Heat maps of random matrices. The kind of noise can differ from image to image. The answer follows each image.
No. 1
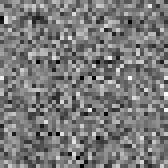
low rank plus noise
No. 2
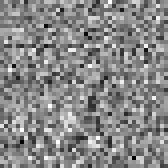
low rank plus noise
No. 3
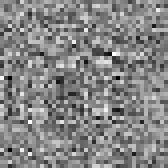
low rank plus noise
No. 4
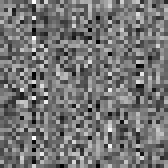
columns of uneven size
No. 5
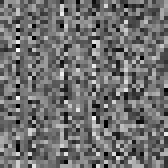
columns of uneven size
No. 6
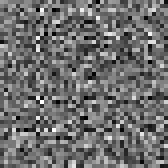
low rank plus noise
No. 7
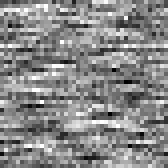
streaked along the rows
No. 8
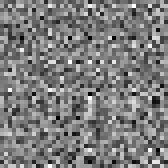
low rank plus noise
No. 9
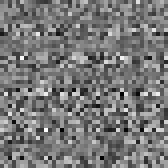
rows of uneven size
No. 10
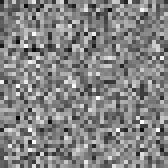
low rank plus noise
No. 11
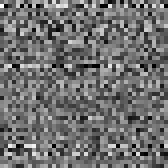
rows of uneven size
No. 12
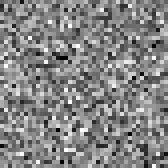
independent entries
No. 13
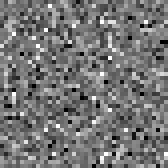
heavy tails
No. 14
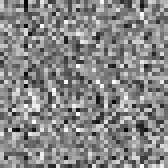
low rank plus noise
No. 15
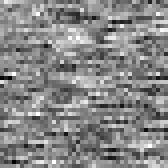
streaked along the rows
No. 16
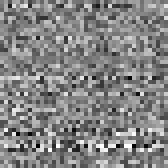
rows of uneven size
